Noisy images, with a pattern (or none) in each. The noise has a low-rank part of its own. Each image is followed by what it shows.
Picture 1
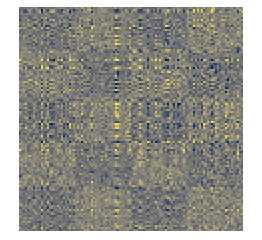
a checkerboard
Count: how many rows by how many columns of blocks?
5 by 4
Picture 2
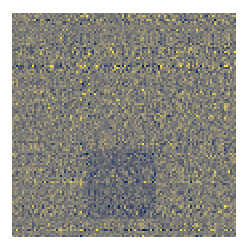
one block
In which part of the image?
bottom middle
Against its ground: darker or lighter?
darker
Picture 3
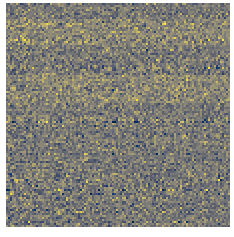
bands of rows
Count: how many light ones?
2
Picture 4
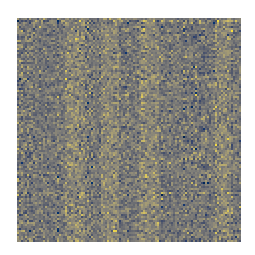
bands of columns
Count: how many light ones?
4
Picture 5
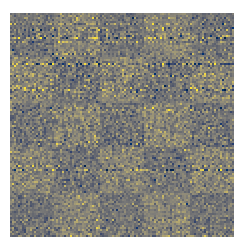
a checkerboard
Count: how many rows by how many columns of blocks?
5 by 5
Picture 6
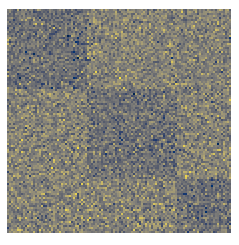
blocks along the diagonal
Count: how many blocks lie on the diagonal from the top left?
3
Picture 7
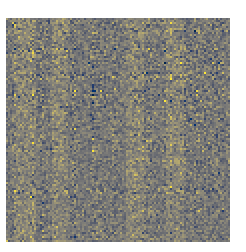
bands of columns
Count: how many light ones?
4
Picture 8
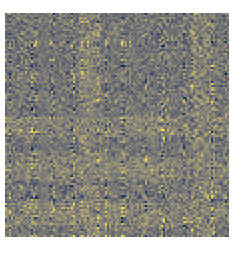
bands of rows crossing bands of columns
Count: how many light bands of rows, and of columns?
3 and 2
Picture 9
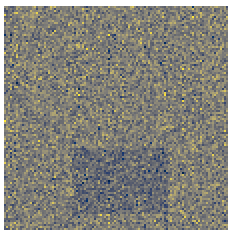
one block
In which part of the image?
bottom middle
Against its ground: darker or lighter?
darker
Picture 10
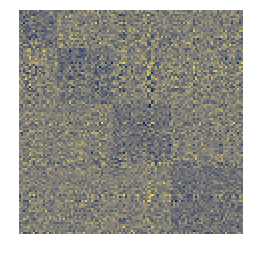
blocks along the diagonal
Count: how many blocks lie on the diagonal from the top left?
4
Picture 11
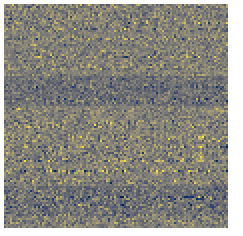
bands of rows
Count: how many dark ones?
2
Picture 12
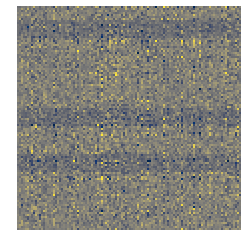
bands of rows
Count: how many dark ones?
3
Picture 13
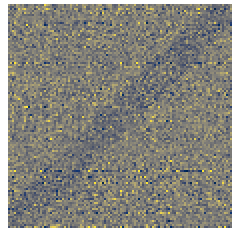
a diagonal band
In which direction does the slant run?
bottom left to top right
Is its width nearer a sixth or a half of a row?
a sixth
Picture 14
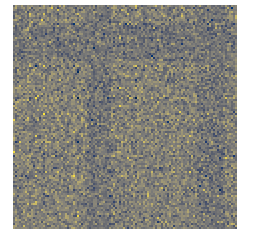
bands of rows crossing bands of columns
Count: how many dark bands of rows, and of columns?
1 and 2
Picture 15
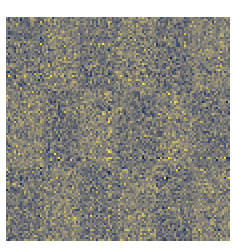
a checkerboard
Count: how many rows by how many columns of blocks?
3 by 6
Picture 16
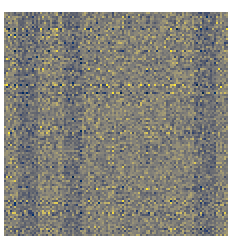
bands of columns
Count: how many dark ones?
3
